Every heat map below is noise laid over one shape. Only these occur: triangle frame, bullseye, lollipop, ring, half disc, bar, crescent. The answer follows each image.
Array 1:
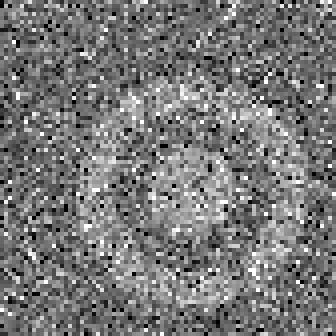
bullseye
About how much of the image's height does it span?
two thirds
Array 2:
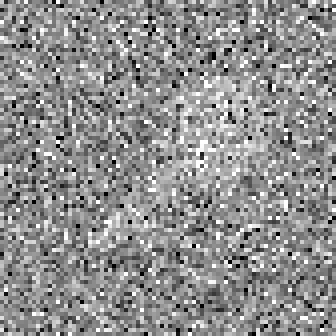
lollipop
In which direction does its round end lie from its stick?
up and right
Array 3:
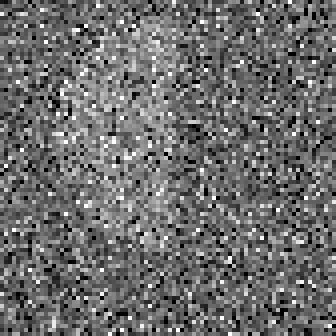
half disc
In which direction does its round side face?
left
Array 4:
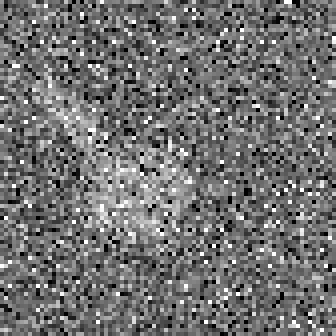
lollipop
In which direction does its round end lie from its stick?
down and right
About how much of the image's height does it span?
half
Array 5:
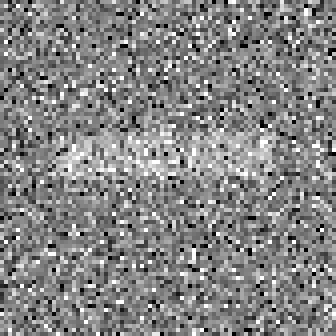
bar
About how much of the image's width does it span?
two thirds
